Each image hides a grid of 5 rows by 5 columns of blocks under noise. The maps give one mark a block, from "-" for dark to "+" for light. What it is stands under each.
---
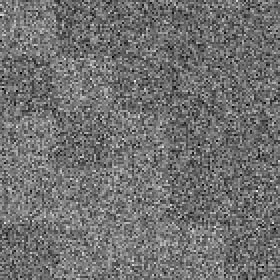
+----
-+---
+-+--
+++--
-+++-
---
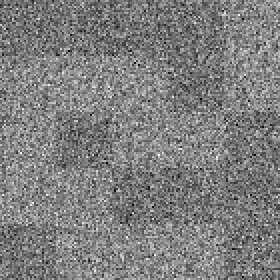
----+
+++-+
+-++-
++---
-+++-
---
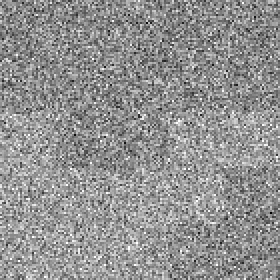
-----
-----
+--++
++++-
+++--
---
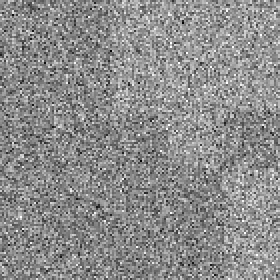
--+++
--+++
---+-
----+
----+
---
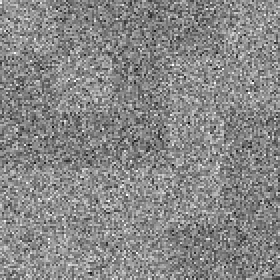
+---+
-+-++
---+-
++++-
+++--
